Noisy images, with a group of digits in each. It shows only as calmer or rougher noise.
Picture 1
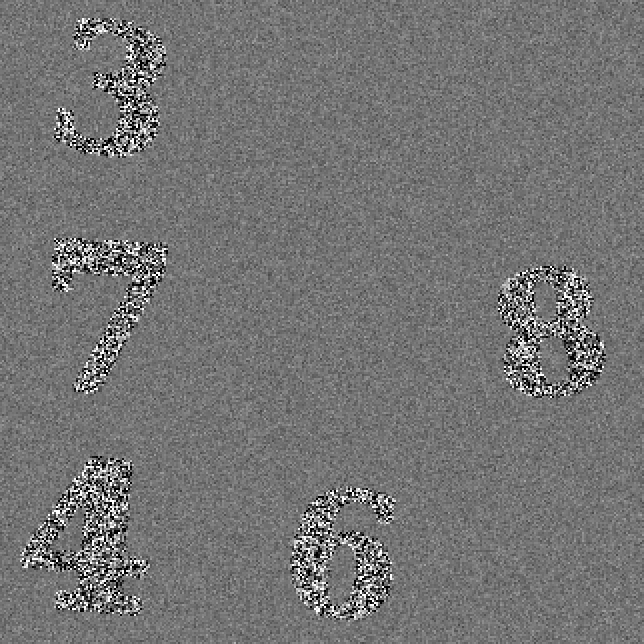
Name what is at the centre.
nothing
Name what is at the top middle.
nothing
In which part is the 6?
bottom middle
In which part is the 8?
middle right
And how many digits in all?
5
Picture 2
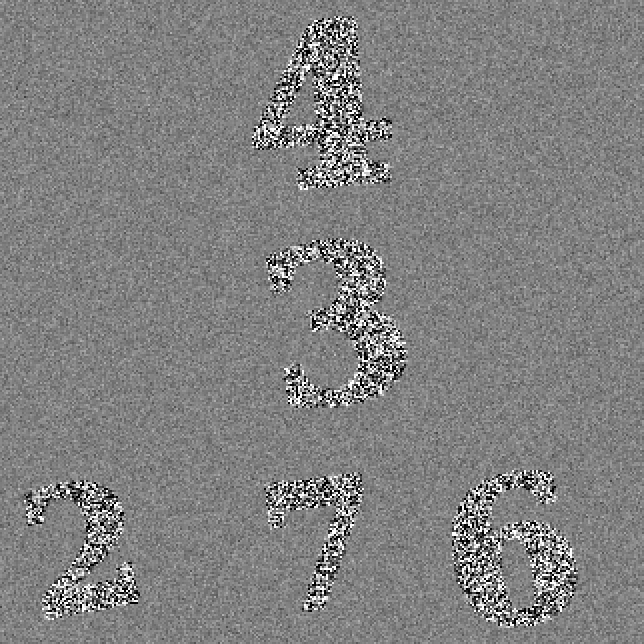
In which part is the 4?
top middle
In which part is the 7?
bottom middle
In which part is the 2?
bottom left
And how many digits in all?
5
